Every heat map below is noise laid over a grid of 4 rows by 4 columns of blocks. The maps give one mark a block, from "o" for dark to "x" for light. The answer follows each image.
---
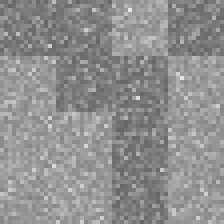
ooxo
xoox
xxox
xxox
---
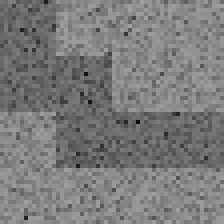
oxxx
ooxx
xooo
xxxx
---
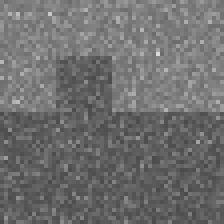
xxxx
xoxx
oooo
oooo
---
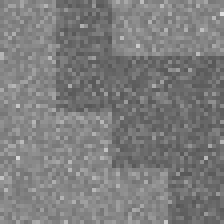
xoxx
xooo
xxoo
xxxo
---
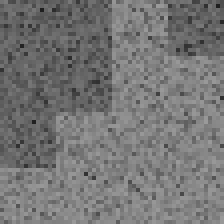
ooxo
ooxx
oxxx
xxxx
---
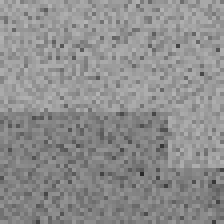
xxxx
xxxx
ooox
oooo
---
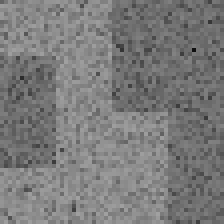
xxoo
oxoo
oxxo
xxxo
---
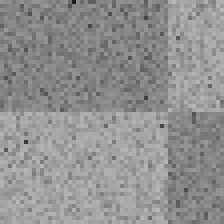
ooox
ooox
xxxo
xxxo
